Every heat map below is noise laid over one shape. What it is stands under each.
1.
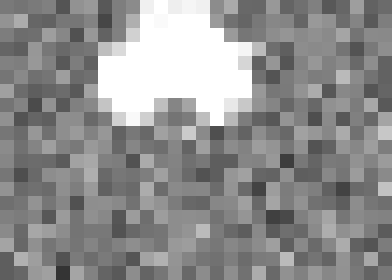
car
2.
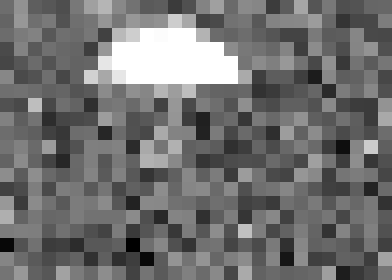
umbrella
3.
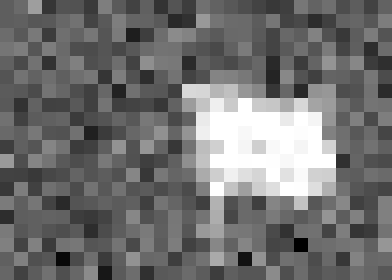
flag
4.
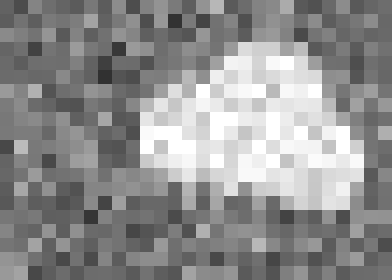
cloud
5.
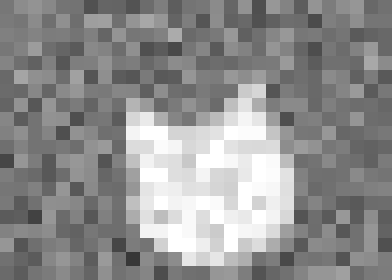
cat's head
